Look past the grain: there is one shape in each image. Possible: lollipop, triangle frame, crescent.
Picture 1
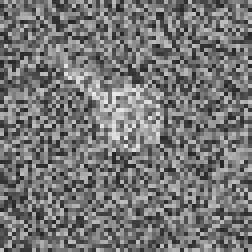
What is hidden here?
light lollipop
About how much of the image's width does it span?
half
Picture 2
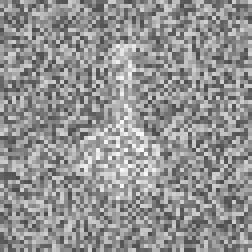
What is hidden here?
light lollipop
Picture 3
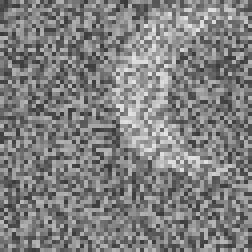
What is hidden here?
light crescent
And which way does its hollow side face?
right
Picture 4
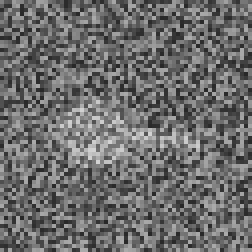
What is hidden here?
light lollipop
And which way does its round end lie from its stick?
left
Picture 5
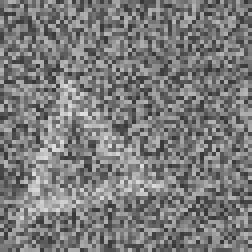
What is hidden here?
light triangle frame
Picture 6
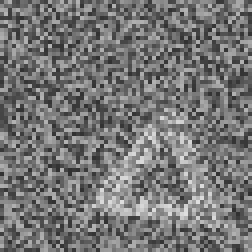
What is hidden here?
light triangle frame
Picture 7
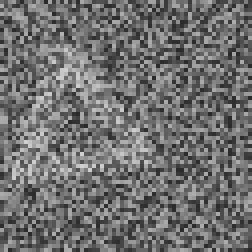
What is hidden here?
light triangle frame
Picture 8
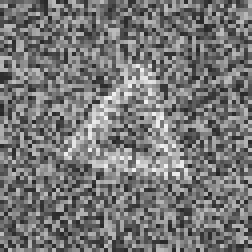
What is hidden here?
light triangle frame
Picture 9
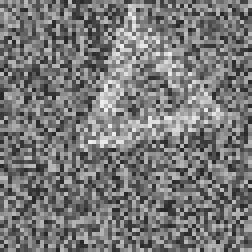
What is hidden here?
light triangle frame
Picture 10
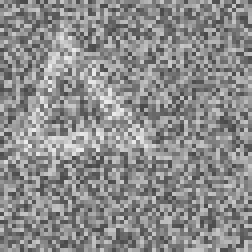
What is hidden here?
light triangle frame
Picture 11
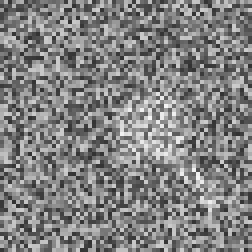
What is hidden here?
light lollipop
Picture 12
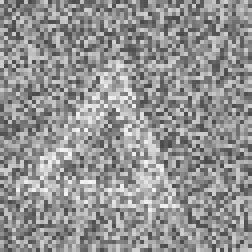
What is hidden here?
light triangle frame
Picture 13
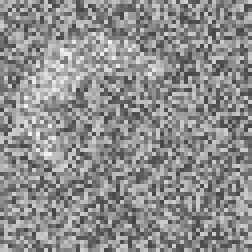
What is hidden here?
light crescent
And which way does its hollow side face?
down and right
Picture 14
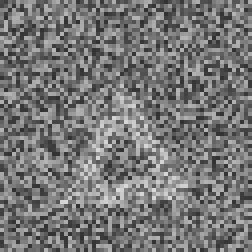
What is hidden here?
light triangle frame
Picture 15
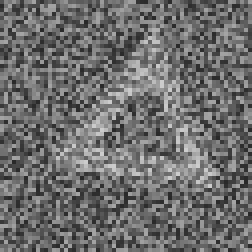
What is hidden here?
light triangle frame
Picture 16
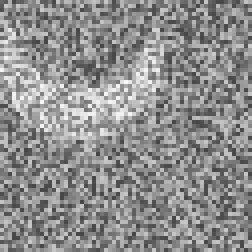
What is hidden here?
light crescent
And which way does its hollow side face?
up
